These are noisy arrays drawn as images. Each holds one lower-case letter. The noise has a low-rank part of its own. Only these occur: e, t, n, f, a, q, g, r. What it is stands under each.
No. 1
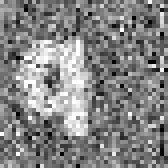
light q
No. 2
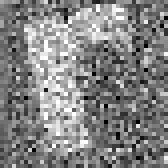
light r
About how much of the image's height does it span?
nearly all
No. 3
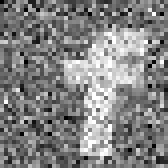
light f
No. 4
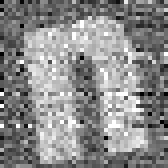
light n
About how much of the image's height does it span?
nearly all
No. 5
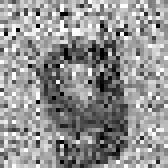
dark g
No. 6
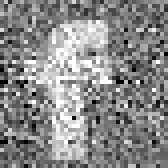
light f
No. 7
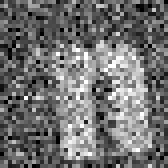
light n
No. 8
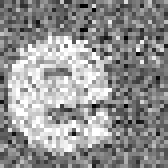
light e
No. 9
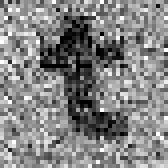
dark t
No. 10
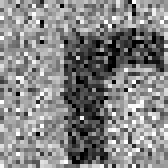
dark r
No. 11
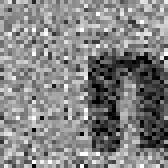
dark n
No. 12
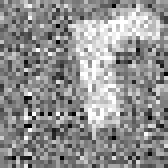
light r
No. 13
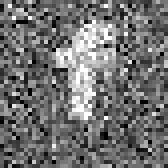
light f
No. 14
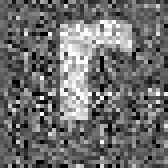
light r
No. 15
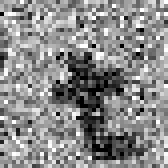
dark t
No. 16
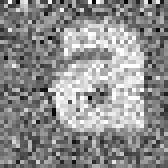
light a
